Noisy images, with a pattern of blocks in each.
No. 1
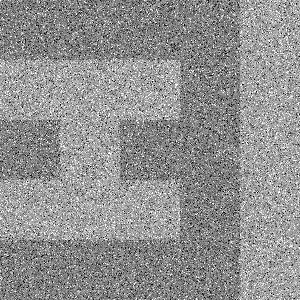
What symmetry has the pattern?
top and bottom mirror each other
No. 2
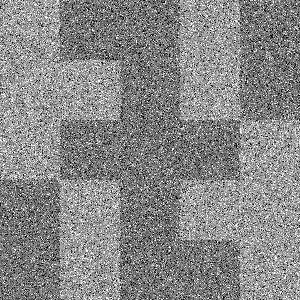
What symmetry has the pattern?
the same after a half turn
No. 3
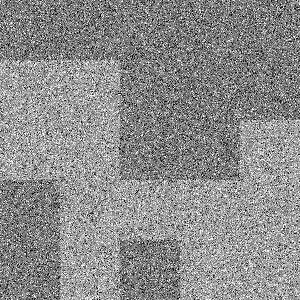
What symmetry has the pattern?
no symmetry
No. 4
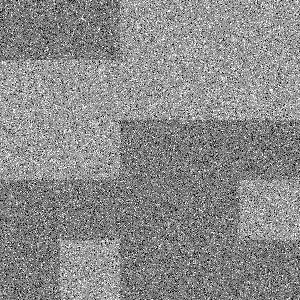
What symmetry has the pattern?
no symmetry
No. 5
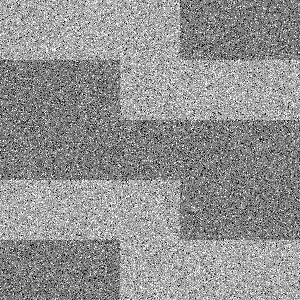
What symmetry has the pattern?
the same after a half turn
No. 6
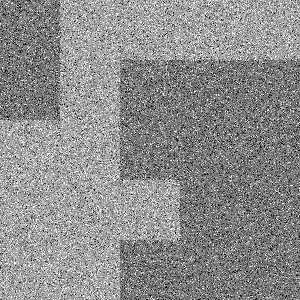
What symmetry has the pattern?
no symmetry
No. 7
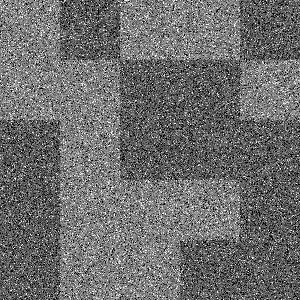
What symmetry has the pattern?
no symmetry
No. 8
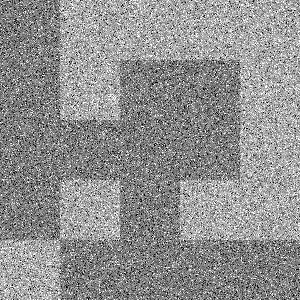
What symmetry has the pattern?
mirrored about the diagonal from the bottom left
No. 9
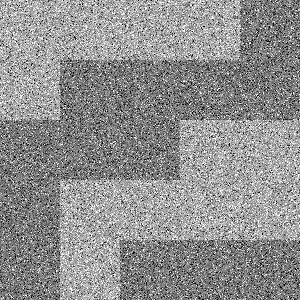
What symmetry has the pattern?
no symmetry
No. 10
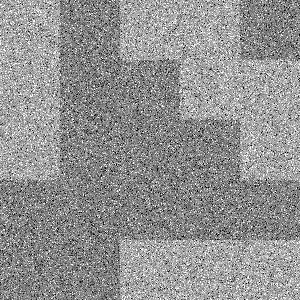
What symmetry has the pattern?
mirrored about the diagonal from the bottom left
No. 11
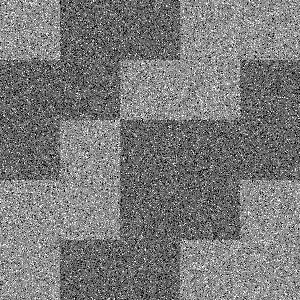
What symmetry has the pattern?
mirrored about the diagonal from the top left
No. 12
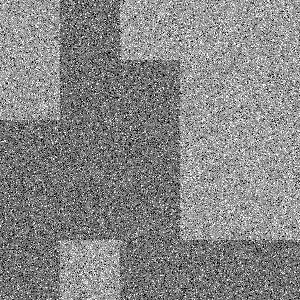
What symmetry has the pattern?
no symmetry
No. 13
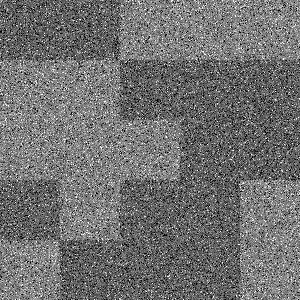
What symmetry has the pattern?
no symmetry
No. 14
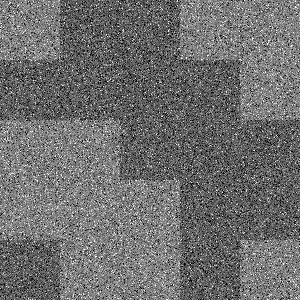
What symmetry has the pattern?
mirrored about the diagonal from the bottom left
